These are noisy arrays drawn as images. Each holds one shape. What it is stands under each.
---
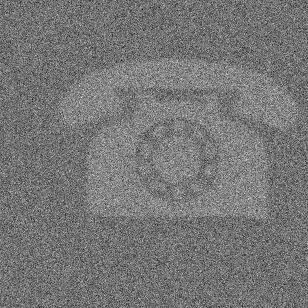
telephone
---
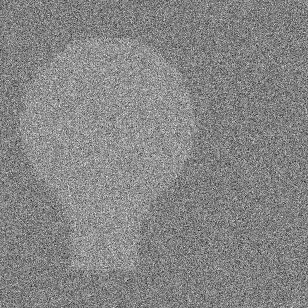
light bulb
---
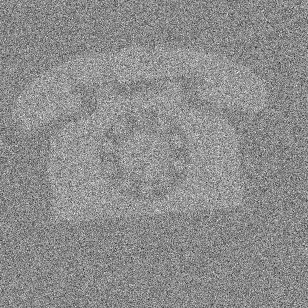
telephone
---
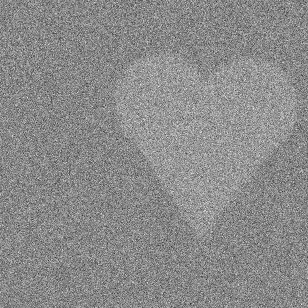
heart
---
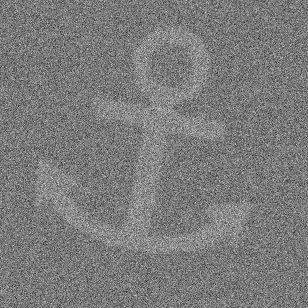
anchor
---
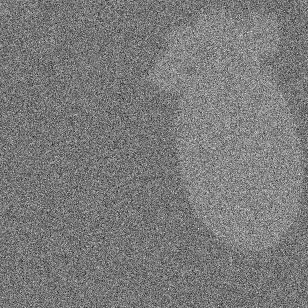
footprint
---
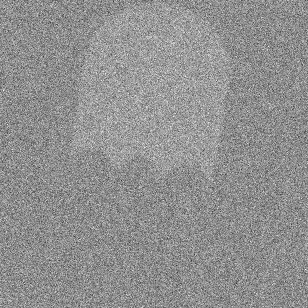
ghost
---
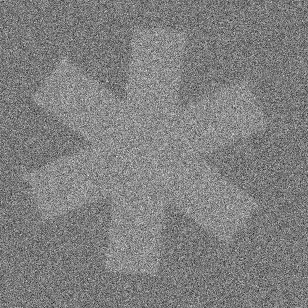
asterisk
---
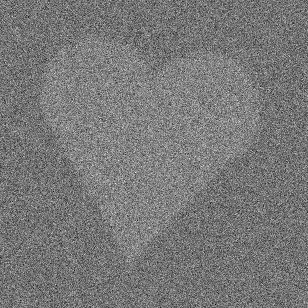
heart
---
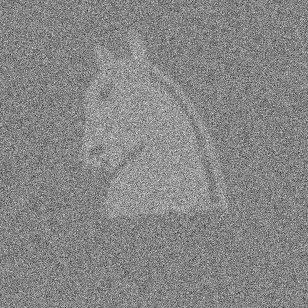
chess knight
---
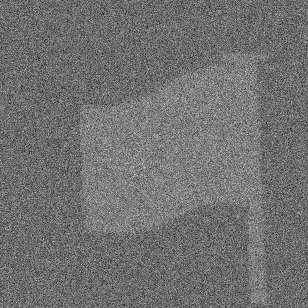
flag
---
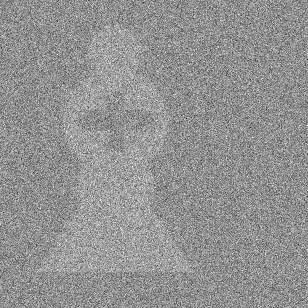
chess bishop
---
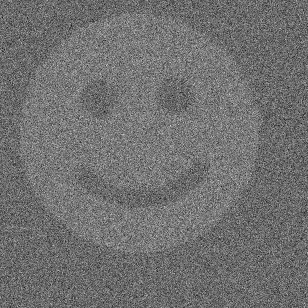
smiling face
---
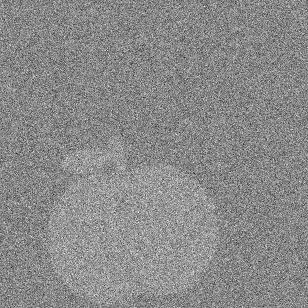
apple
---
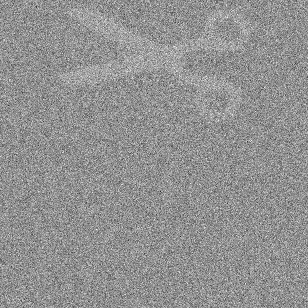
pair of scissors
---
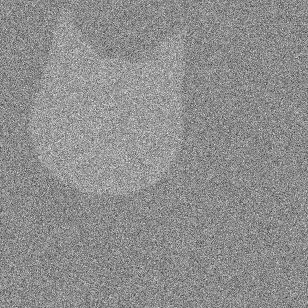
cat's head
